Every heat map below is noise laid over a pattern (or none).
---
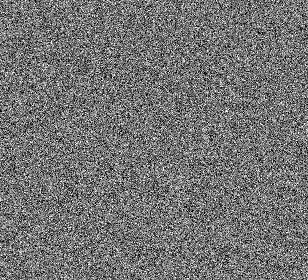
only noise
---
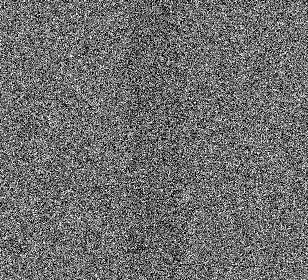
one band of columns
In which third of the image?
middle
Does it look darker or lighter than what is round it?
darker
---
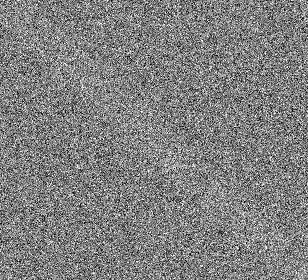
a diagonal band
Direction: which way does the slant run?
top left to bottom right
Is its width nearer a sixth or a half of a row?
a sixth
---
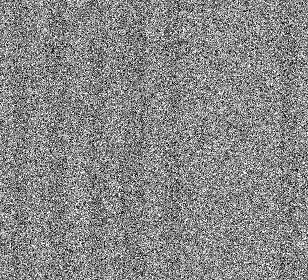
bands of columns
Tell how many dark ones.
6
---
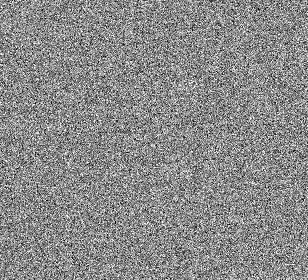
only noise
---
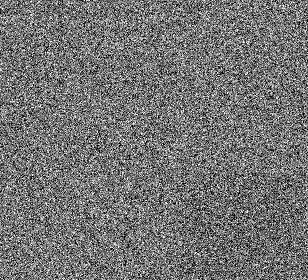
one block
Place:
bottom right
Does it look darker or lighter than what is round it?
darker
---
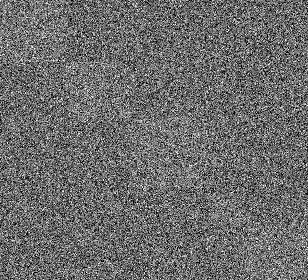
blocks along the diagonal
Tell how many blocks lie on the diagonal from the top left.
5
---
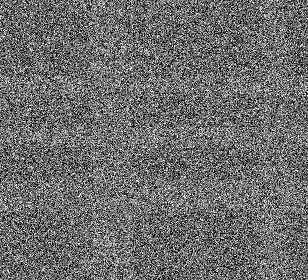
bands of rows crossing bands of columns
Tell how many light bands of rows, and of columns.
3 and 2
